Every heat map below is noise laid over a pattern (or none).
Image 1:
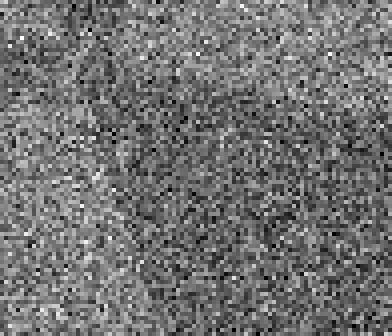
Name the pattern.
spokes from one point
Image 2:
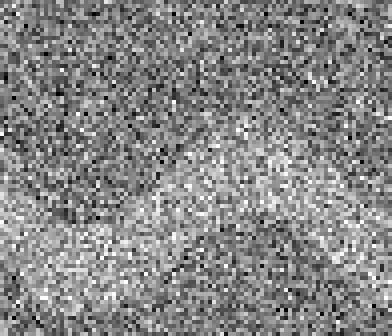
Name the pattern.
a wavy band
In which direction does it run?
left to right
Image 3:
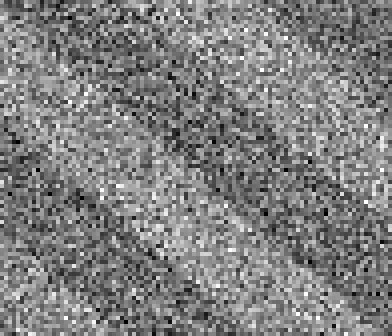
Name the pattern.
diagonal stripes
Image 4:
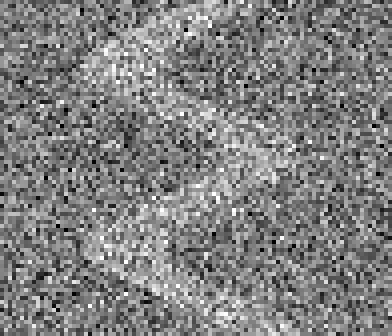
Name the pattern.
a wavy band
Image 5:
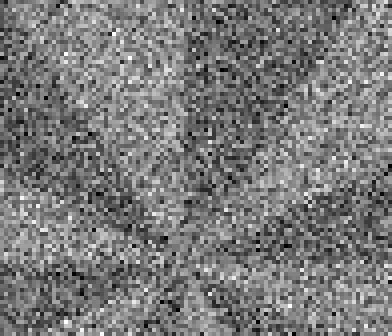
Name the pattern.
spokes from one point
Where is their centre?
bottom middle
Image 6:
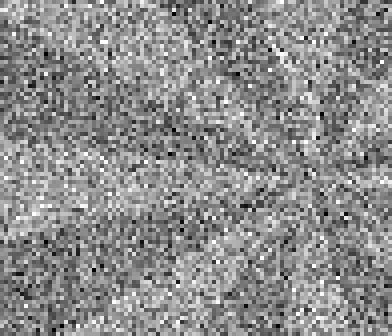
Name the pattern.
spokes from one point
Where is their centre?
middle right
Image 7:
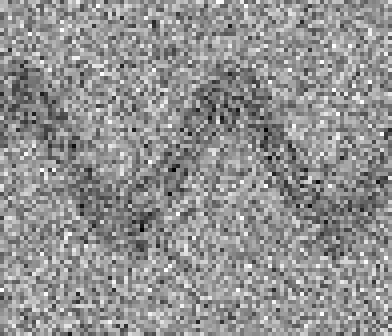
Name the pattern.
a wavy band
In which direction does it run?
left to right
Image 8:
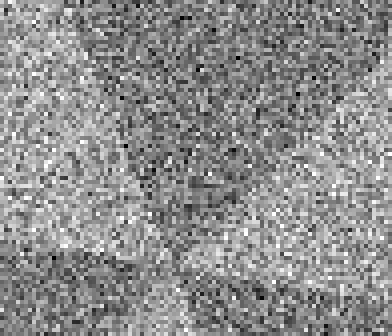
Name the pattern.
spokes from one point
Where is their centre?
bottom middle
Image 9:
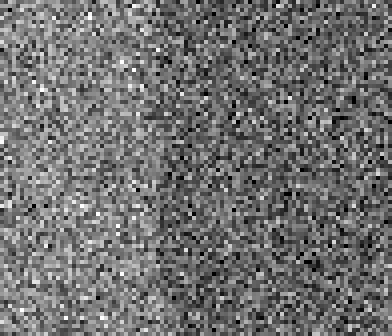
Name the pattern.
a sharp edge
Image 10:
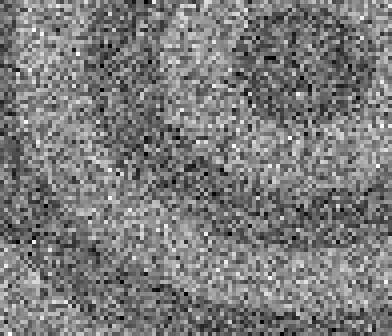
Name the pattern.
rings round one point
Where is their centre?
top right
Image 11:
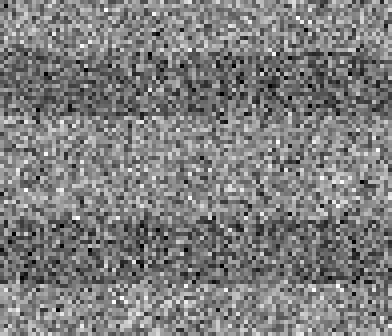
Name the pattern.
horizontal stripes
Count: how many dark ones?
2
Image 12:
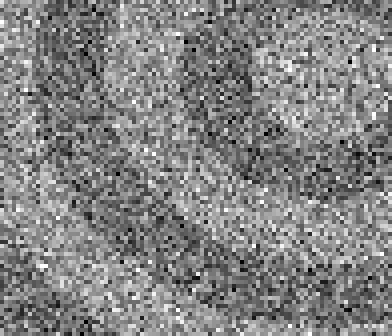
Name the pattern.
rings round one point
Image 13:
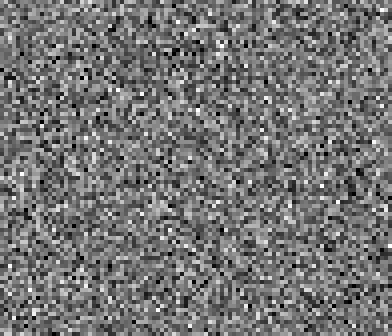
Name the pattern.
only noise
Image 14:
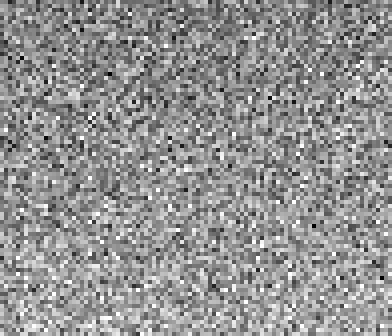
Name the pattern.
a smooth slope
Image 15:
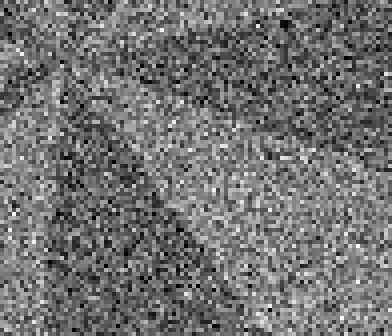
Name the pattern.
spokes from one point
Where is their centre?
top left
